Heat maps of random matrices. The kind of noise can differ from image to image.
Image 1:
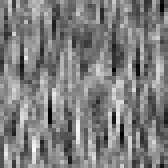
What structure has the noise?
streaked along the columns
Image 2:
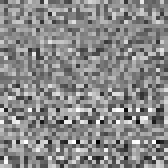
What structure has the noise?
rows of uneven size
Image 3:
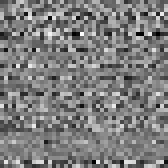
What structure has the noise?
rows of uneven size
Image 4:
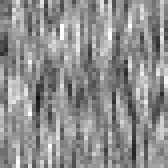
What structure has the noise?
streaked along the columns
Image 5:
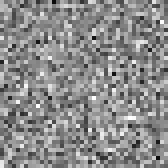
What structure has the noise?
independent entries
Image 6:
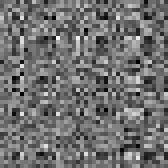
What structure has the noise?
low rank plus noise
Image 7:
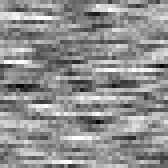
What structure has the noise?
streaked along the rows
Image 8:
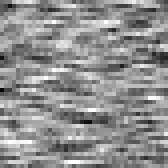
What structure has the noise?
streaked along the rows
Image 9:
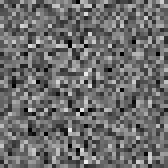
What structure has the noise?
low rank plus noise
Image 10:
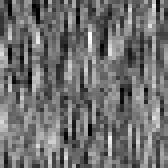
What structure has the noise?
streaked along the columns
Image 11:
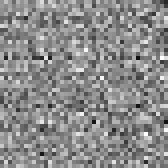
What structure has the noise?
low rank plus noise
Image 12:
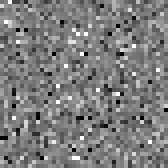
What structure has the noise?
heavy tails
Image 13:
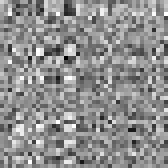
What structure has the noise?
low rank plus noise
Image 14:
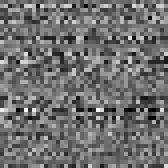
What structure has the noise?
rows of uneven size
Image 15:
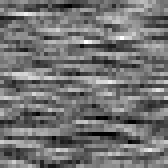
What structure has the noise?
streaked along the rows
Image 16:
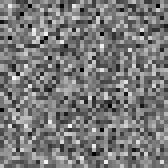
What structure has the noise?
independent entries
